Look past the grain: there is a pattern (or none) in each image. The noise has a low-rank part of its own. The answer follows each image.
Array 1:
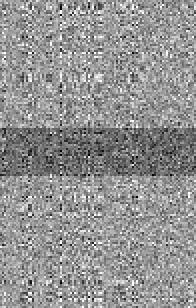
one band of rows
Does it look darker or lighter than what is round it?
darker
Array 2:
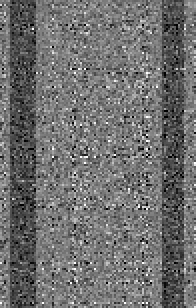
bands of columns
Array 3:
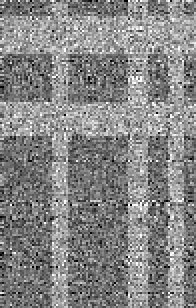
bands of rows crossing bands of columns
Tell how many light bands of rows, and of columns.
2 and 3
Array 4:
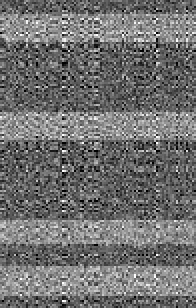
bands of rows
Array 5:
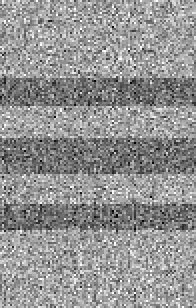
bands of rows
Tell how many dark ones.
3
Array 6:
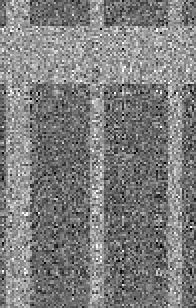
bands of rows crossing bands of columns
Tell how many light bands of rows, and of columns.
1 and 3
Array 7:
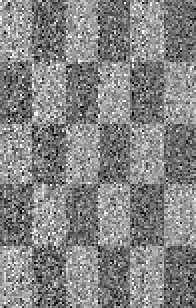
a checkerboard
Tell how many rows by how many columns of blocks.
5 by 6
